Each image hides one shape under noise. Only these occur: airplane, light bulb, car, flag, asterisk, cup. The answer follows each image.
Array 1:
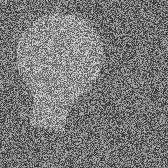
light bulb
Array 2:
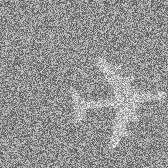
airplane
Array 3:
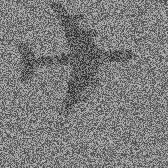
airplane
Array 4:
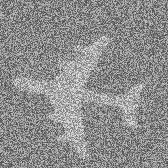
airplane
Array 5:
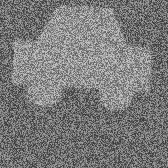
car
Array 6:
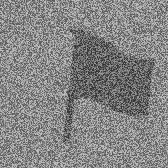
flag
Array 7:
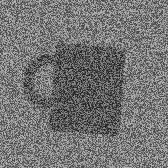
cup
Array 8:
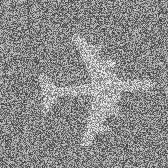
airplane
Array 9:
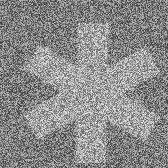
asterisk
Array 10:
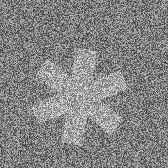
asterisk
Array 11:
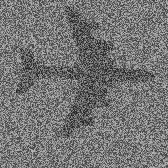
airplane
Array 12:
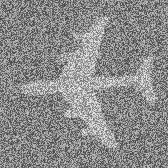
airplane
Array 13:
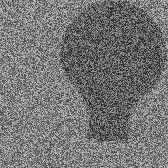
light bulb
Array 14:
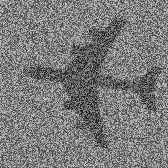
airplane
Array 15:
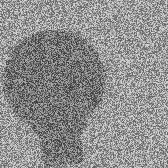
light bulb
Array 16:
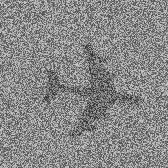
airplane
